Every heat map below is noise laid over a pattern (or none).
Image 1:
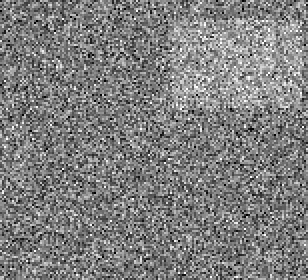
one block
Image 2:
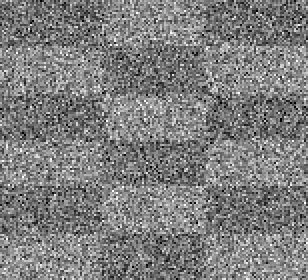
a checkerboard
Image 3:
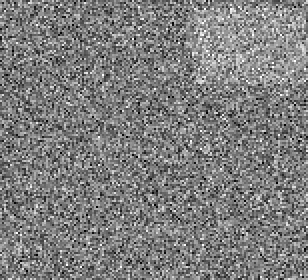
one block
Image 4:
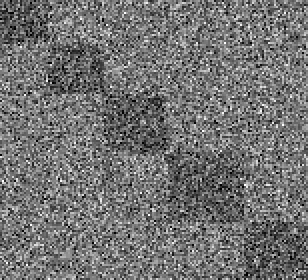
blocks along the diagonal
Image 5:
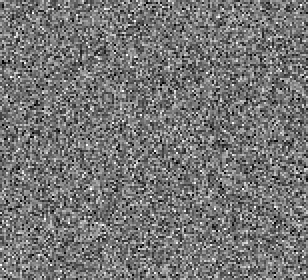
only noise
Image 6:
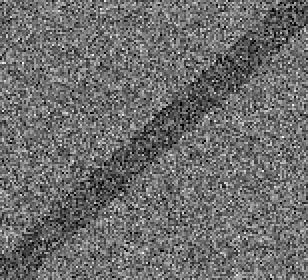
a diagonal band
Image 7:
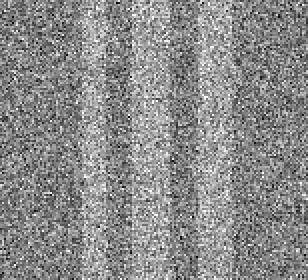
bands of columns
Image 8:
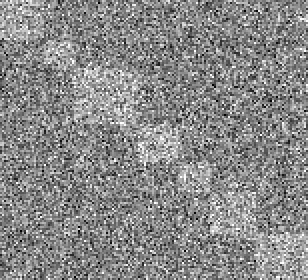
blocks along the diagonal
